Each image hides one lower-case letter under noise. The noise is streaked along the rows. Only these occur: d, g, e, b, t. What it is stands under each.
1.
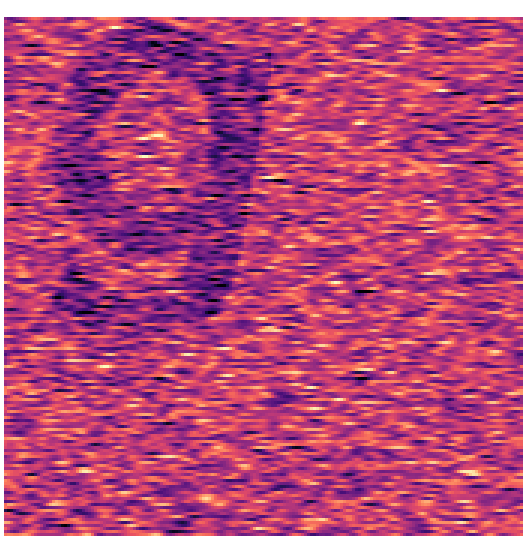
dark g
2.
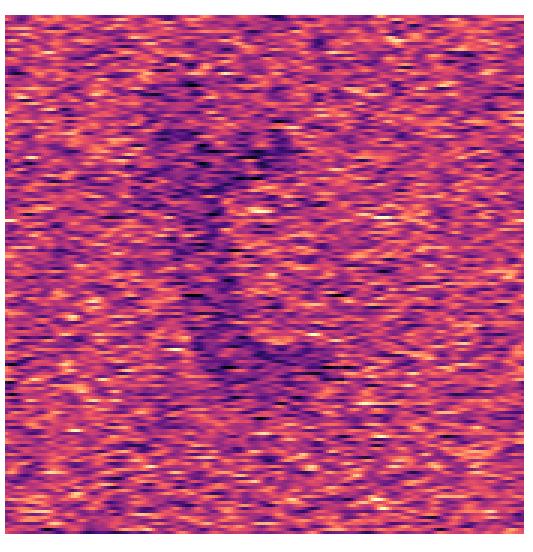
dark t
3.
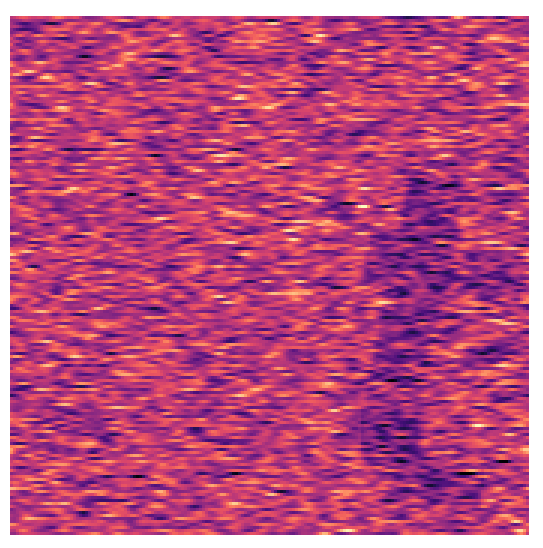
dark t
